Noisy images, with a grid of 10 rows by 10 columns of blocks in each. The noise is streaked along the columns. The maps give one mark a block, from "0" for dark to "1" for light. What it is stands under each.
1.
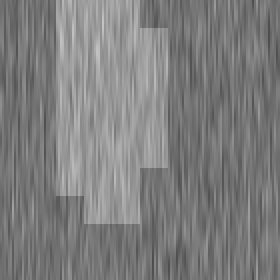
0011100000
0011110000
0011110000
0011110000
0011110000
0011110000
0011100000
0001100000
0000000000
0000000000
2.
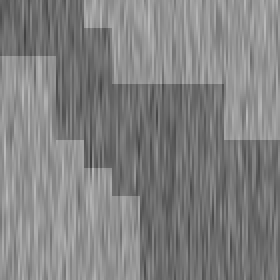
0001111111
0000111111
1100111111
1100000011
1100000011
1110000000
1111000000
1111100000
1111100000
1111100000
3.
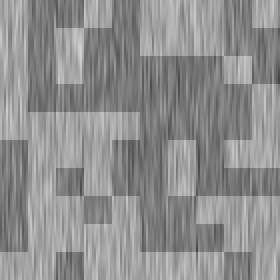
1001011101
1010011100
1010000010
1000000001
1111100001
0111001011
0101001000
0110100111
0111100011
1101111101
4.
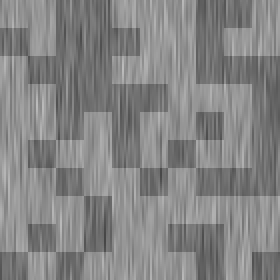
1100111001
0100011011
1000111000
1100001110
1101011010
1011010110
1101101000
1110111111
1010110011
0101111010
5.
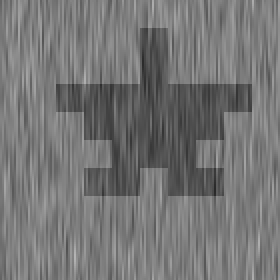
1111111111
1111101111
1111101111
1100000001
1110000011
1111000111
1110010011
1111111111
1111111111
1111111111
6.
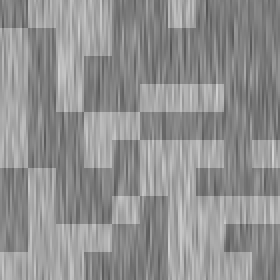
0111001000
1011000000
1010000000
1010011100
1001100000
1001011101
0100011000
0100101111
0111001100
1110001110
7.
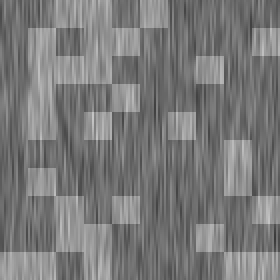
0011010000
0101100001
0111000100
0100100000
0101001000
0000000010
0100000010
0010100001
0011000100
1101000011
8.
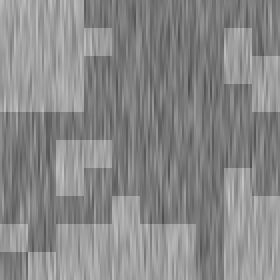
1110000000
1111000010
1110000011
1110000001
0000000000
0011000000
0010000010
0000100011
1011111011
0111111011
